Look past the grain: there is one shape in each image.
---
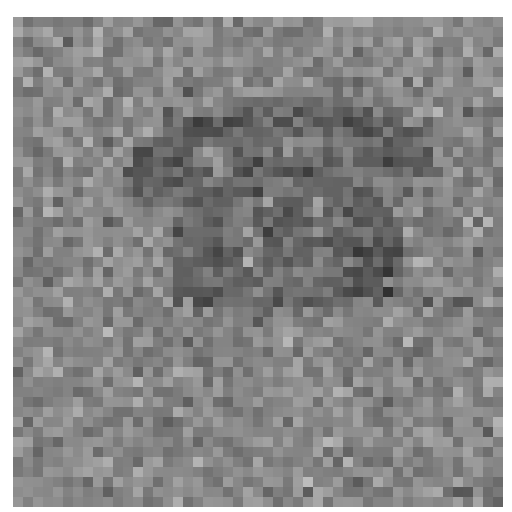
telephone
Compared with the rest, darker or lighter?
darker
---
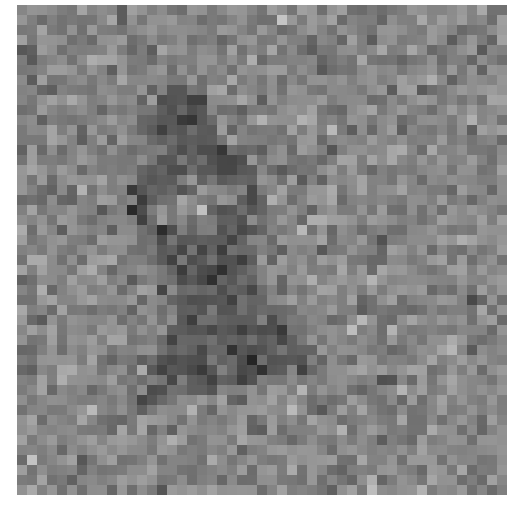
chess bishop
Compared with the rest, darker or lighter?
darker
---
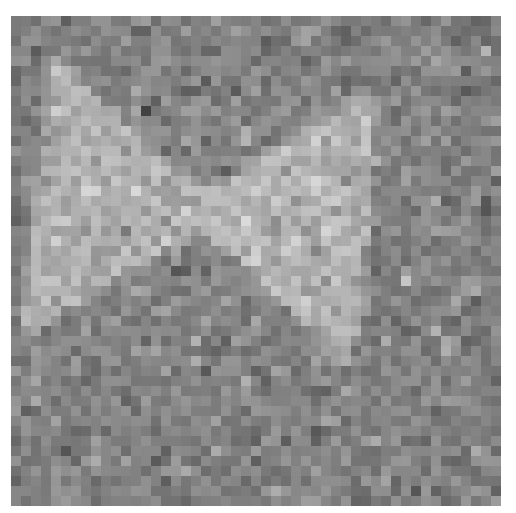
bow tie
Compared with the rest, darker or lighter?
lighter
